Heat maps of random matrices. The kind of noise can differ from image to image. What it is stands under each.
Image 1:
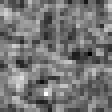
blotchy
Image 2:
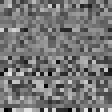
rows of uneven size
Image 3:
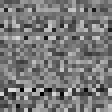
rows of uneven size
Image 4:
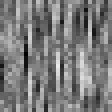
streaked along the columns
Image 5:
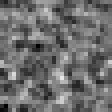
blotchy
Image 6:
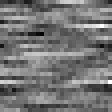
streaked along the rows
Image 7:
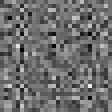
low rank plus noise
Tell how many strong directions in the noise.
one
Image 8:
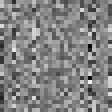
columns of uneven size
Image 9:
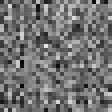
low rank plus noise
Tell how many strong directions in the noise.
three or four
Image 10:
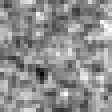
blotchy
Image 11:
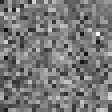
independent entries
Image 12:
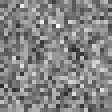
independent entries
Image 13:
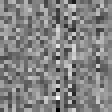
columns of uneven size
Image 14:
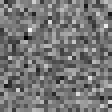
independent entries
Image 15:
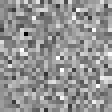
independent entries
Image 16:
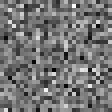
low rank plus noise
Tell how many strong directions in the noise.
five to eight
